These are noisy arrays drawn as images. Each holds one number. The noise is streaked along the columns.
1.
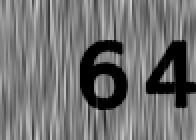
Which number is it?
64
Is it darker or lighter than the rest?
darker
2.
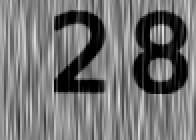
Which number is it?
28
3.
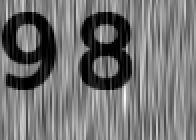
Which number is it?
98
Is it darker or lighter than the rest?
darker
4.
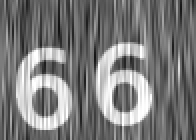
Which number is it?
66
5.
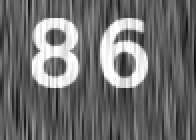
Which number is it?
86
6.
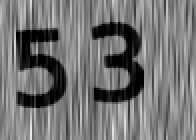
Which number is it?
53
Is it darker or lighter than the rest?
darker
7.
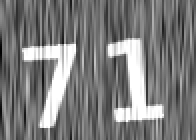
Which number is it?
71
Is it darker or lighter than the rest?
lighter
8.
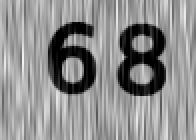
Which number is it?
68
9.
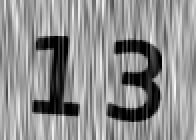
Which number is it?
13
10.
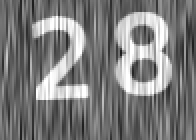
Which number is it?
28
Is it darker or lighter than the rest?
lighter
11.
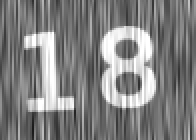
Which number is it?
18
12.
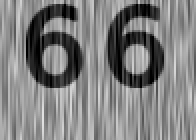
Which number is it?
66
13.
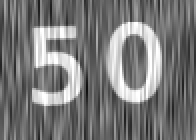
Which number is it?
50
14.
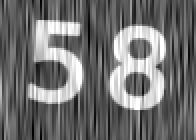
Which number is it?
58
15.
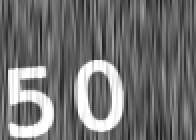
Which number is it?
50
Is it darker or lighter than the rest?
lighter
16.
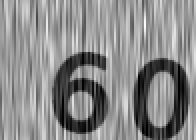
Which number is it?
60
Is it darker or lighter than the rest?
darker
